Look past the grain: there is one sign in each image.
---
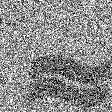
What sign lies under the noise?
approximately sign
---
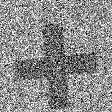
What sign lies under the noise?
plus sign
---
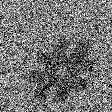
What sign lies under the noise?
hash sign
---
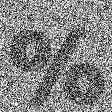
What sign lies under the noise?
percent sign
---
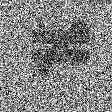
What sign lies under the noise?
not-equal sign
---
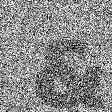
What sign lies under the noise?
ampersand
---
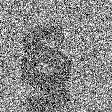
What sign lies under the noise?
section sign
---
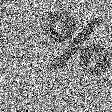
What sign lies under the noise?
percent sign
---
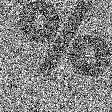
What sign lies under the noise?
percent sign
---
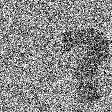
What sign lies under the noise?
question mark
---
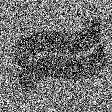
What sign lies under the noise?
approximately sign
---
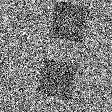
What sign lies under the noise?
colon
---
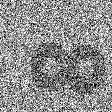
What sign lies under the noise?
infinity sign
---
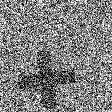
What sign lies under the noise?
plus sign
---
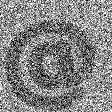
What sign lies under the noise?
at sign
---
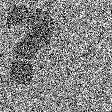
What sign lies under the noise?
question mark
